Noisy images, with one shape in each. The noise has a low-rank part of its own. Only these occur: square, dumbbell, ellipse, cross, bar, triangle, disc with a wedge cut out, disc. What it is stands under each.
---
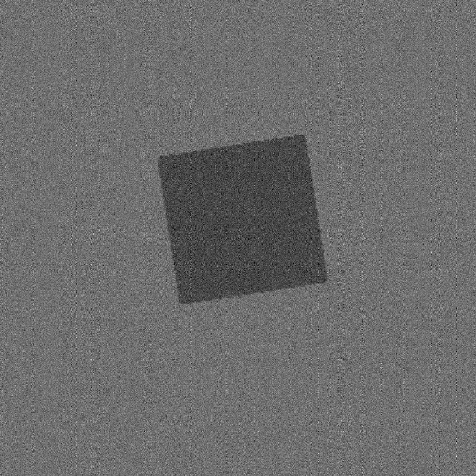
square
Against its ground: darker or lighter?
darker
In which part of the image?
centre
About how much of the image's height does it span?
a third
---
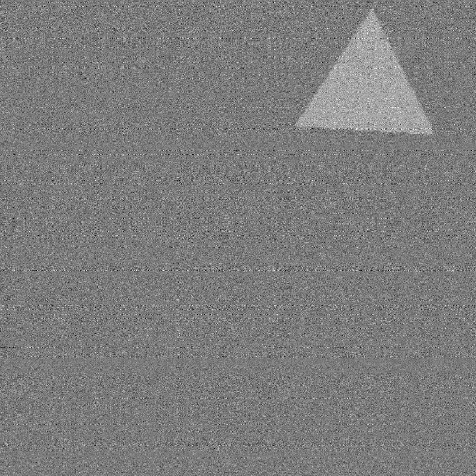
triangle
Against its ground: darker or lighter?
lighter
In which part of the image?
top right
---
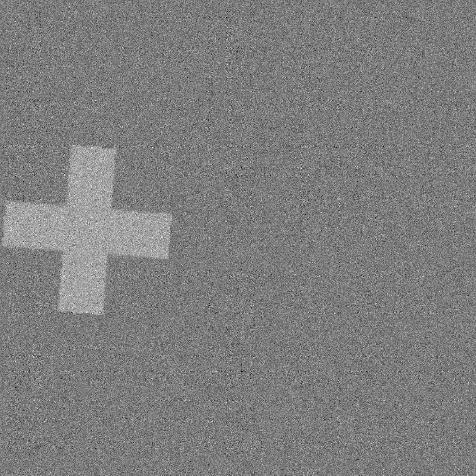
cross
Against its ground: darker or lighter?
lighter
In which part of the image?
middle left
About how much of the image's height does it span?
a third
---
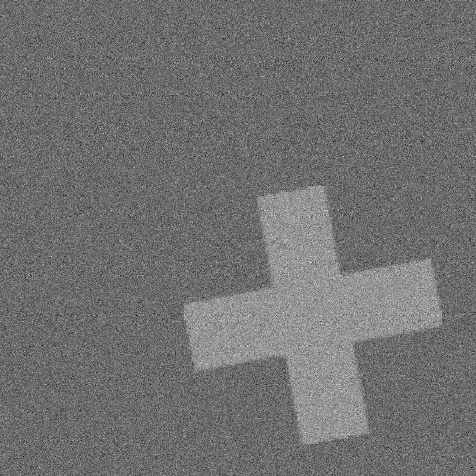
cross
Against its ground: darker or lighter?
lighter
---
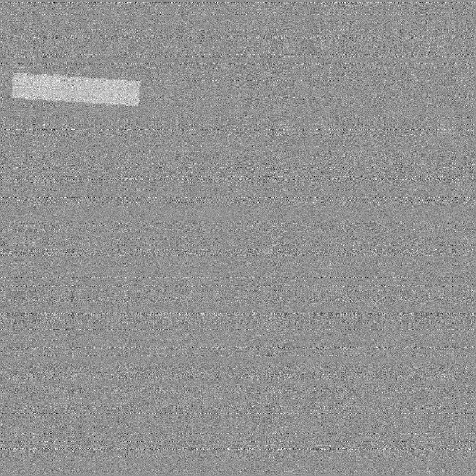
bar
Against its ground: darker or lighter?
lighter
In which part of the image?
top left
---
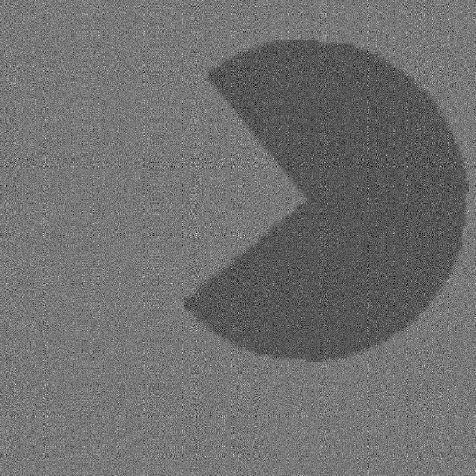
disc with a wedge cut out
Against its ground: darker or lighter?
darker
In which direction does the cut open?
left
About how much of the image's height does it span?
two thirds
